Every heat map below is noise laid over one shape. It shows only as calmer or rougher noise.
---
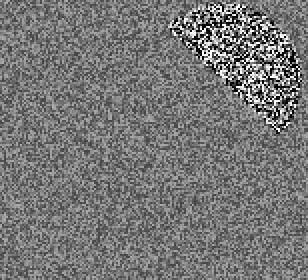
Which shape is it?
half disc
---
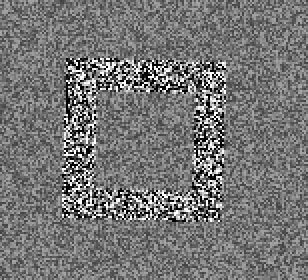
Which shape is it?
square frame
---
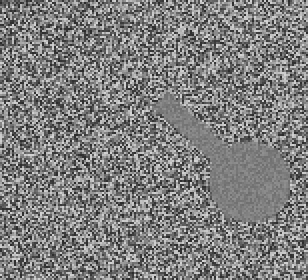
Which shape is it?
lollipop
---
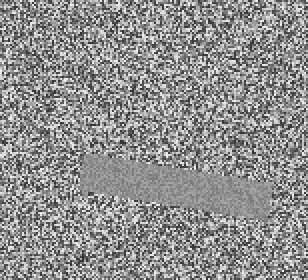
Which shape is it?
bar
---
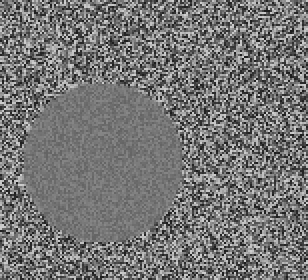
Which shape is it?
disc
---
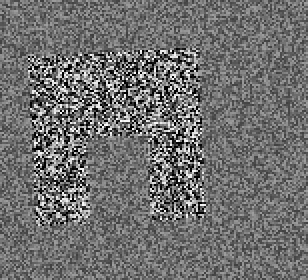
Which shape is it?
square with a notch
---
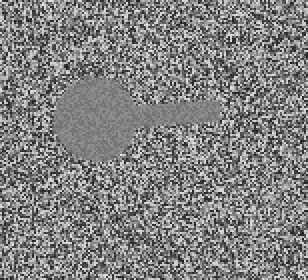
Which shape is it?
lollipop
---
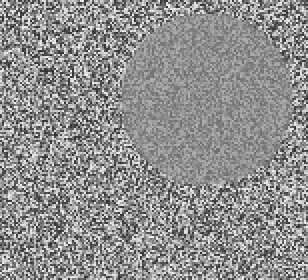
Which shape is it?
disc
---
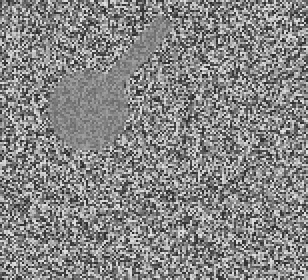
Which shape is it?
lollipop
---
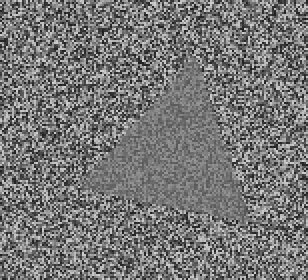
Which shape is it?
triangle
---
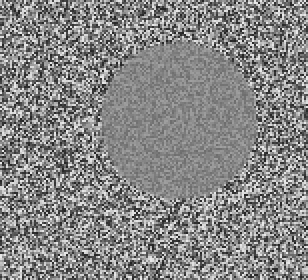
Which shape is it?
disc
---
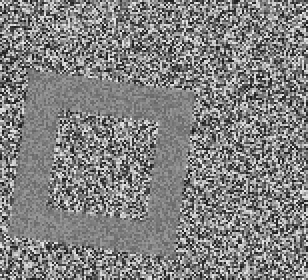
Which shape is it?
square frame
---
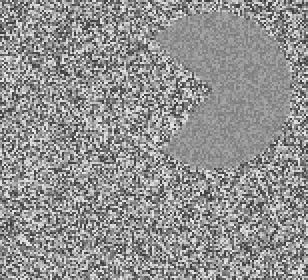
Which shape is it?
disc with a wedge cut out
